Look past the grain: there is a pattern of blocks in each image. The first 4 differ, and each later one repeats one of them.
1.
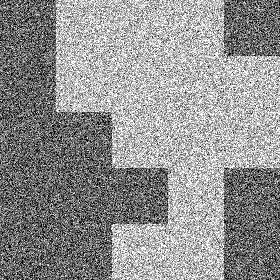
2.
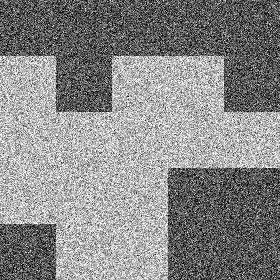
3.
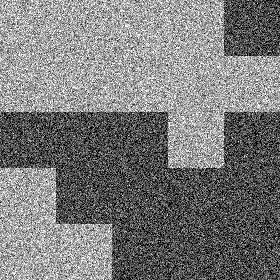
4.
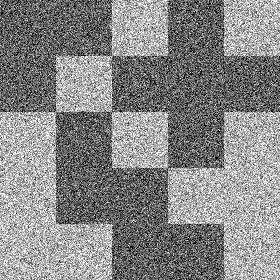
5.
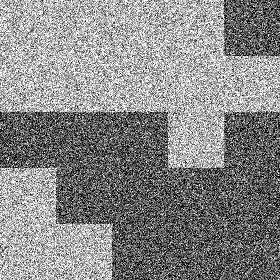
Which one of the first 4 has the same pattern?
3
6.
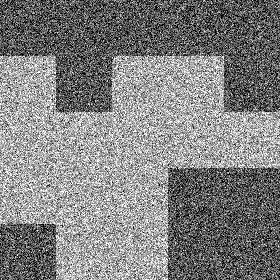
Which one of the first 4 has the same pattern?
2
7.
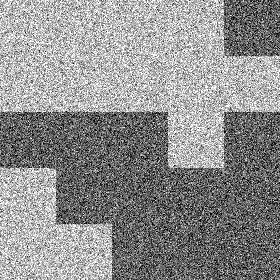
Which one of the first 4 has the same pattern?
3
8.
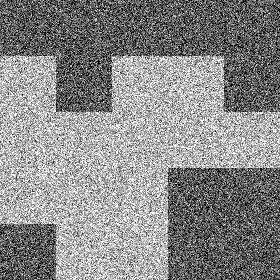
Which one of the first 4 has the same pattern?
2
